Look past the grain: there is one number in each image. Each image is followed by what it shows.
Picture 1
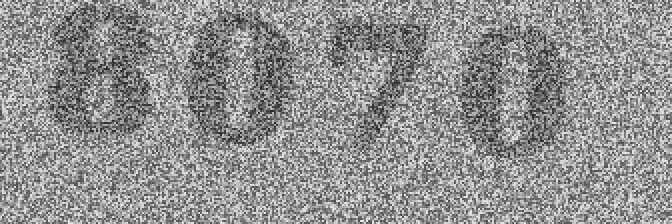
8070
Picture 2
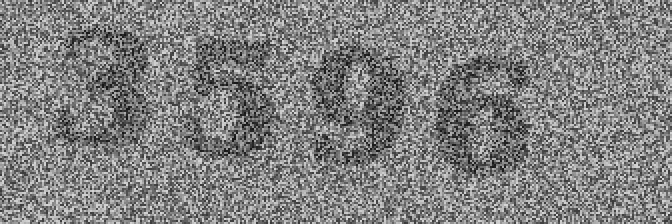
3596
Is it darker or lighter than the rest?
darker
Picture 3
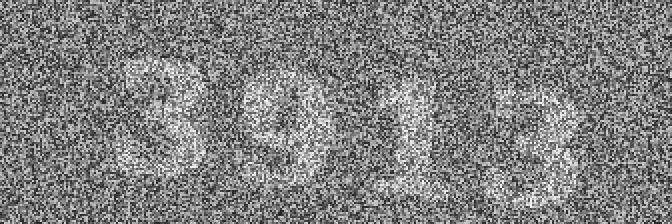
3913
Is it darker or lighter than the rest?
lighter
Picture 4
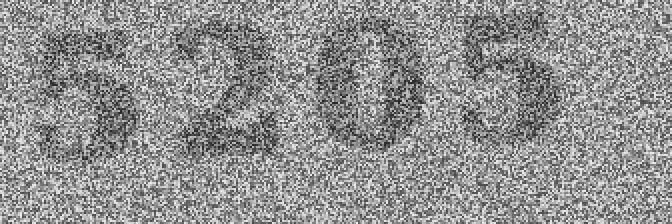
5205
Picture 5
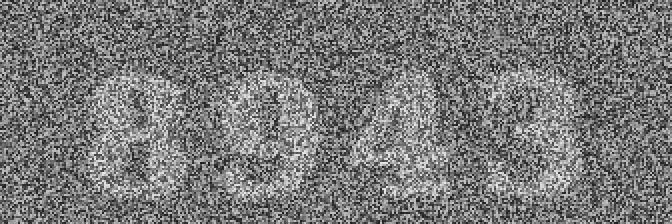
8943
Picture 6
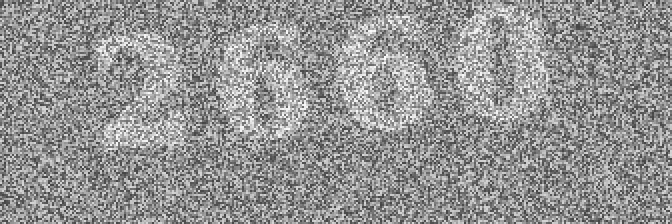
2660
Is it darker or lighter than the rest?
lighter
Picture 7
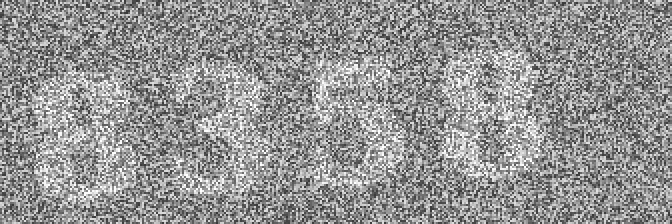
8358
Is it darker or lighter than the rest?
lighter
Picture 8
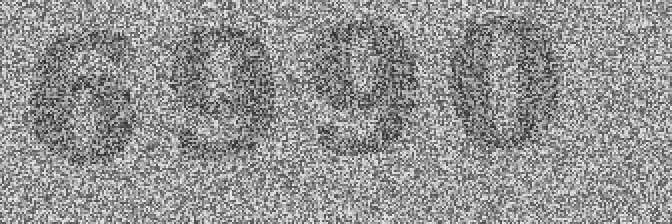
6990
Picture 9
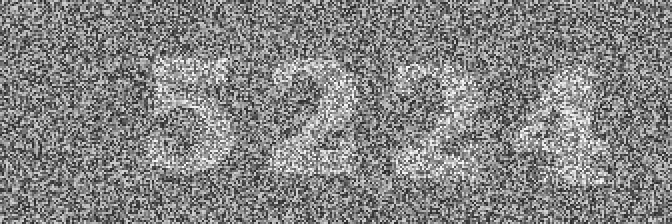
5224
